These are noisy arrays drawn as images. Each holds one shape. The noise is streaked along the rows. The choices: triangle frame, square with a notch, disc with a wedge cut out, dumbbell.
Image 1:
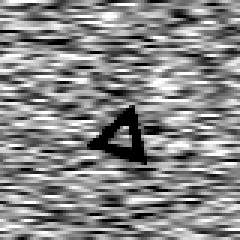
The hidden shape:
triangle frame
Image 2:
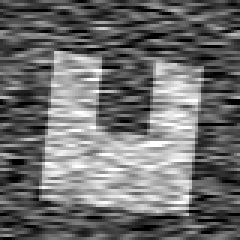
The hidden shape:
square with a notch
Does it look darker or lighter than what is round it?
lighter
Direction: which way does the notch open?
up
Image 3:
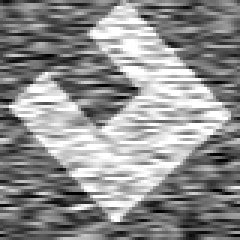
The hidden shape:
square with a notch
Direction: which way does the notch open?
up and left
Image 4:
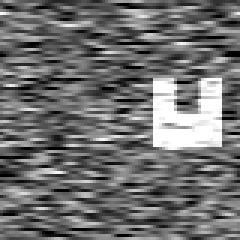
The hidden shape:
square with a notch
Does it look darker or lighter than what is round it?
lighter
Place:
middle right
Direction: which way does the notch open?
up
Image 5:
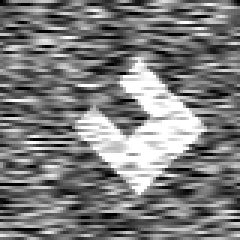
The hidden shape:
square with a notch
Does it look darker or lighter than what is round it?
lighter
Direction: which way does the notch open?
up and left
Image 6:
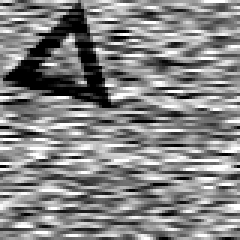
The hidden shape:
triangle frame
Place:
top left
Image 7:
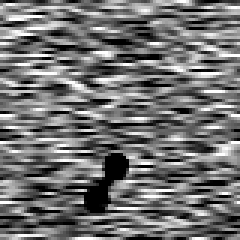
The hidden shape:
dumbbell
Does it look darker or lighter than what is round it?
darker
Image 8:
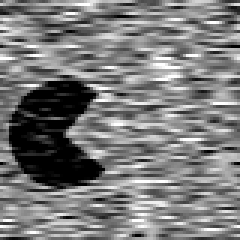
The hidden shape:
disc with a wedge cut out
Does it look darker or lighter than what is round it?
darker
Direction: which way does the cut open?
right
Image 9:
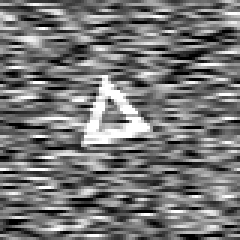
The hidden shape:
triangle frame
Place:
centre
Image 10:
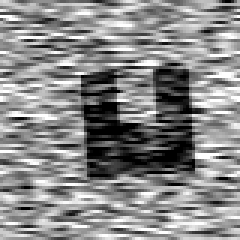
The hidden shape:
square with a notch
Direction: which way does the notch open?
up
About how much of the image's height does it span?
half
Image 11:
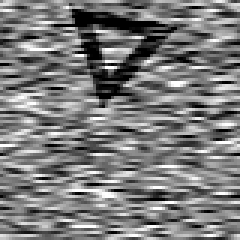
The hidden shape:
triangle frame
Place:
top middle
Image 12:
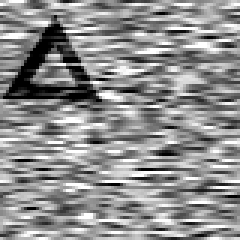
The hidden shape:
triangle frame
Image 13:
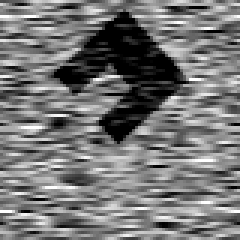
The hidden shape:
square with a notch
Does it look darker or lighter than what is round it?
darker
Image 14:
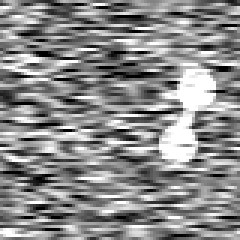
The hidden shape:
dumbbell
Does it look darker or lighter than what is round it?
lighter
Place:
middle right
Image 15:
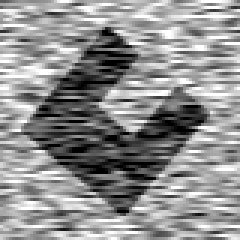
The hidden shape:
square with a notch
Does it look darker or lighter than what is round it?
darker
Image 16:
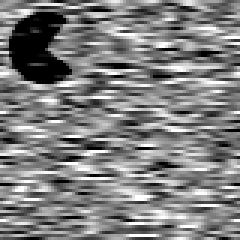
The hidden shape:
disc with a wedge cut out
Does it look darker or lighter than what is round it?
darker
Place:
top left
